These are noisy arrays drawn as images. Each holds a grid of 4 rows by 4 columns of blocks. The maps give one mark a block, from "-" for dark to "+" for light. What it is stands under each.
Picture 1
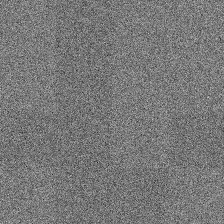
+ - + +
+ - + +
- - + -
+ - - +
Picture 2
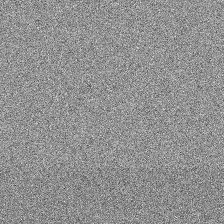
+ + + +
+ + + +
+ + + +
- - - -
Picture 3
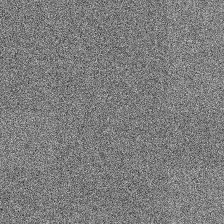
- - - +
- - - +
+ - - -
- - - +
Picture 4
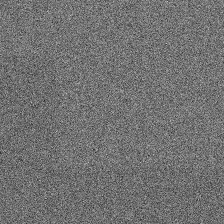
+ + + +
- + + +
- + + +
- - - -
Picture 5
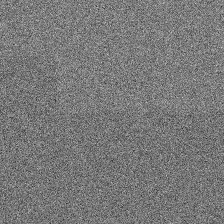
+ + + +
- + + +
- - - -
- - - -
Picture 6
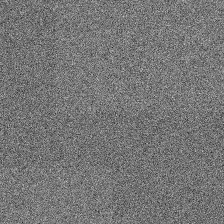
- + + +
- + + +
- - - -
+ + - -
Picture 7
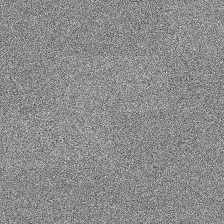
- - - +
- + + -
+ + - -
- - - -
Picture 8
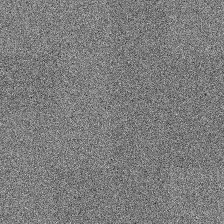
+ + - +
- + - -
+ + - -
+ - - +
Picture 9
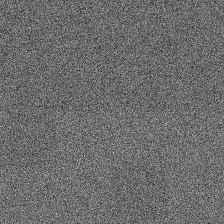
- - - -
- - - -
- + + +
+ + - +
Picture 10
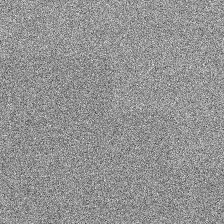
+ + + +
- - + +
- - - +
- - - -
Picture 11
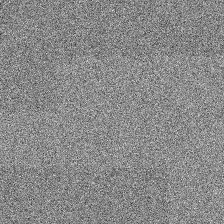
- - - -
- + + +
+ + + +
- - - +
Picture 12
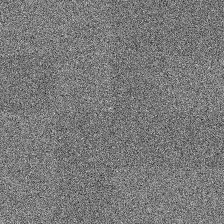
+ + - -
- + - +
+ - - -
+ - + +
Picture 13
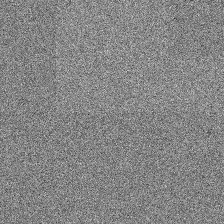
- + + -
- + + +
- - - -
- - - -
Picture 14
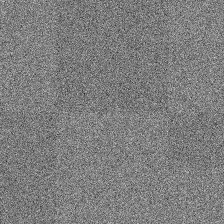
+ - - +
+ - - +
- + + -
- + + +
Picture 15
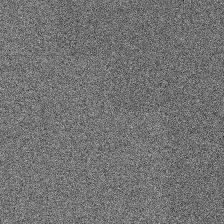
+ - - -
+ + - -
+ + + -
+ + + -
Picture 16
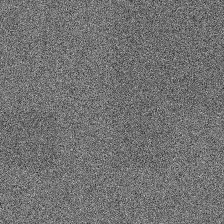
+ + - -
+ + - -
- + - +
+ + + +
